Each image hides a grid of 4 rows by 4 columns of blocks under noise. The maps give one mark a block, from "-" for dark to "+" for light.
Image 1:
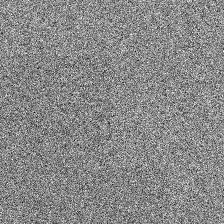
+ + + +
- - + +
- - + +
- - - +
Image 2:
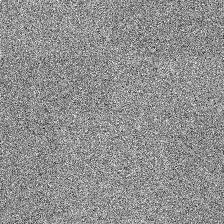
+ + - -
- - + +
- + + -
- + + -
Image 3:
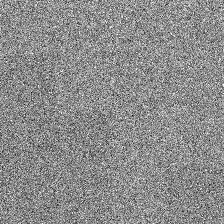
+ + + +
- + + +
- - + +
- - + -
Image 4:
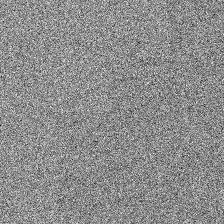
+ + + -
+ + - -
+ - - -
+ - - -
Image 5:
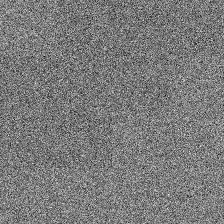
+ - - -
- - - +
- - + +
+ + + +
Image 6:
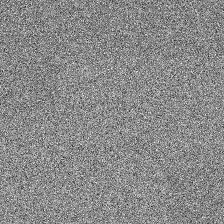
- - - -
- + + +
+ + + +
+ + + -
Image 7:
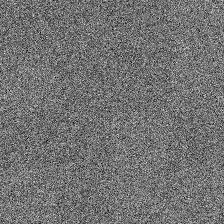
- - - +
+ - - +
- - + -
+ - + +
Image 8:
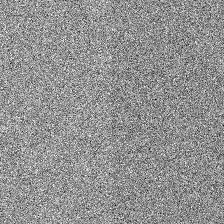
+ + - -
+ + - -
+ + - -
+ + - -
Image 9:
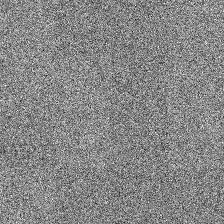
+ - - +
+ + - +
- + - +
+ - - -
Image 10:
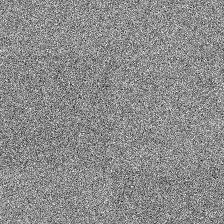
+ + + +
- - + +
- - + +
+ + - -
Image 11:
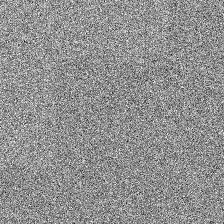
+ + + -
+ - - -
+ - - -
- - - -
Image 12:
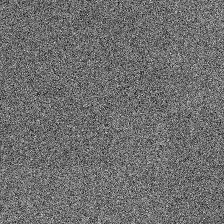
- - - +
- - - +
- - + -
+ + + -
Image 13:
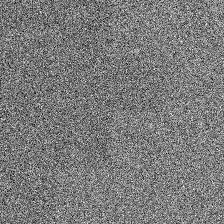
- - + +
- - - +
- - + +
- + + +
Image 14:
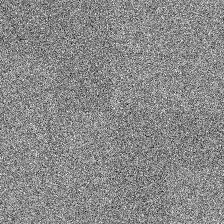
- - + +
+ - + +
+ + - -
+ + - +
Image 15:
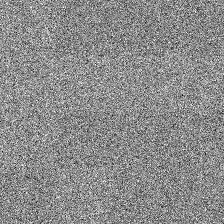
+ - - -
+ + + +
+ - - -
- + - -
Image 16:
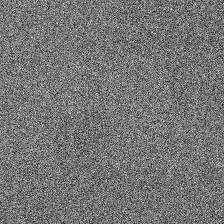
+ + - -
+ + + -
+ - + +
- - - -
